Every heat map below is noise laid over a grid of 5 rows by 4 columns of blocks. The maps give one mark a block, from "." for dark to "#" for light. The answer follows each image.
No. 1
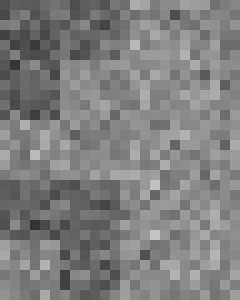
. . # #
. # # #
# # # #
. . # #
# . # #
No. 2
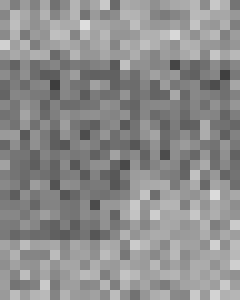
# # # #
. . . .
. . . .
. . # #
# # # #
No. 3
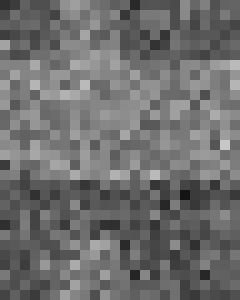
. # . .
# # # #
# # # #
. . . .
. # . .
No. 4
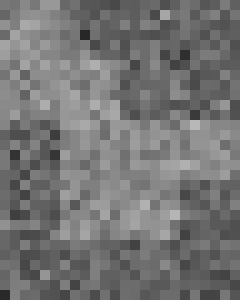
# . . .
# # . .
. # # #
. # # .
. . . .
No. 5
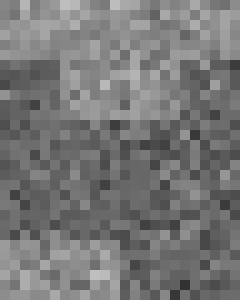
# # # #
. # # .
. . . .
. . . .
# # . .
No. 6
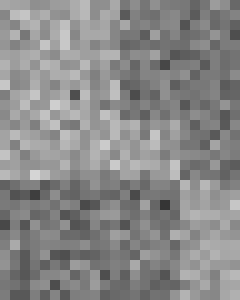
# # . .
# # . .
# # # .
. . . #
. . . #
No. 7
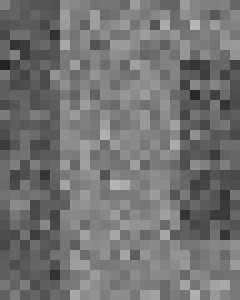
. # # #
. # # .
. # # .
. # # .
. # # #
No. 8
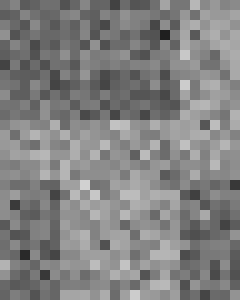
. . . #
. . . #
# # # #
. # # .
. # # .
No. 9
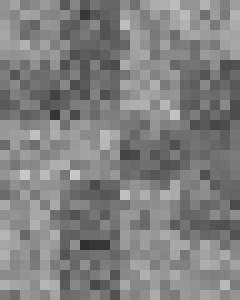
# . # #
. . # .
# # . .
# . # .
# . # #
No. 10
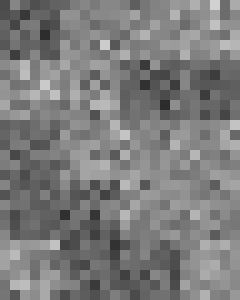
. # # #
# # . .
. # # #
. . # #
# . . #
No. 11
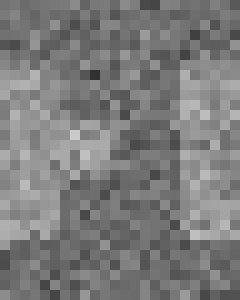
. . . .
# . . #
# # . #
# . . #
. . . .
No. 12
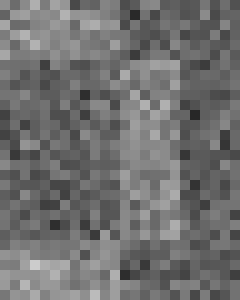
# # . .
. . # .
. . # .
. . # .
# # . .
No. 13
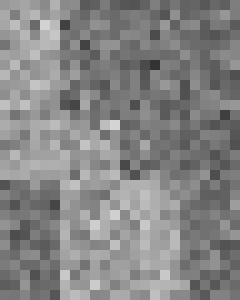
# . . .
# . . .
# # . .
. # # .
. # # .
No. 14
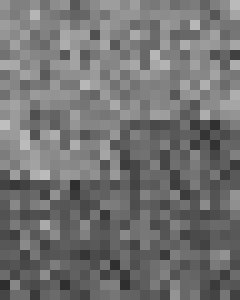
# # # #
# # # #
# # . .
. . . .
. . . .
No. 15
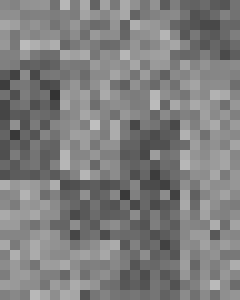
# # # .
. # # #
. # . #
# . . #
# # . #
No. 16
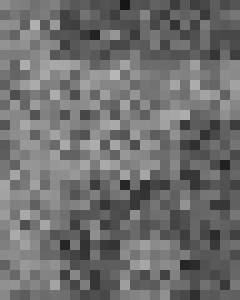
# . . .
# # # #
# # # .
# . . .
# . # .
